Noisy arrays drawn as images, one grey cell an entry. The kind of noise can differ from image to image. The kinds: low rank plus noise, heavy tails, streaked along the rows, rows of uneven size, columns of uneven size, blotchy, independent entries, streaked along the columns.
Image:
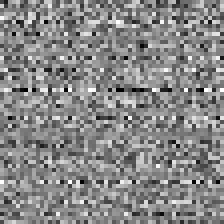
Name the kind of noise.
rows of uneven size
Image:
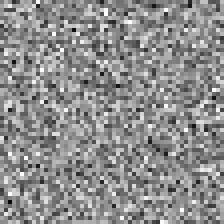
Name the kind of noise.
independent entries
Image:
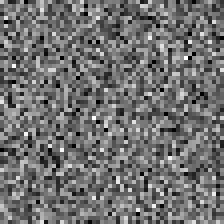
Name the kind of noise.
independent entries
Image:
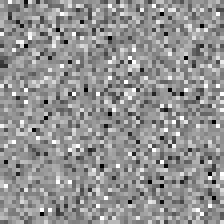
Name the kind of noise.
heavy tails
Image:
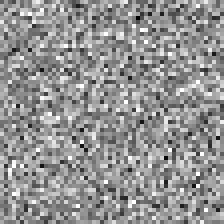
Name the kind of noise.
independent entries
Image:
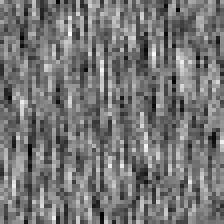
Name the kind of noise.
streaked along the columns
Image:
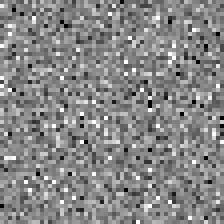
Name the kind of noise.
heavy tails
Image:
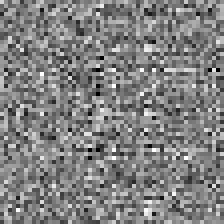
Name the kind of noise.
low rank plus noise
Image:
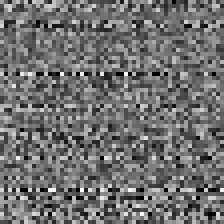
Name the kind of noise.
rows of uneven size
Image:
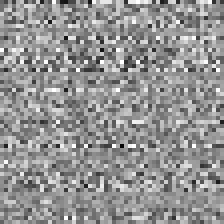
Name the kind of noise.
rows of uneven size
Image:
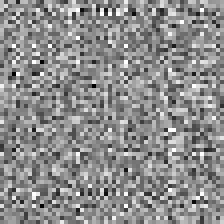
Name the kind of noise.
low rank plus noise
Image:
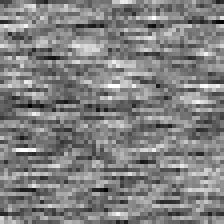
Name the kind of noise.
streaked along the rows
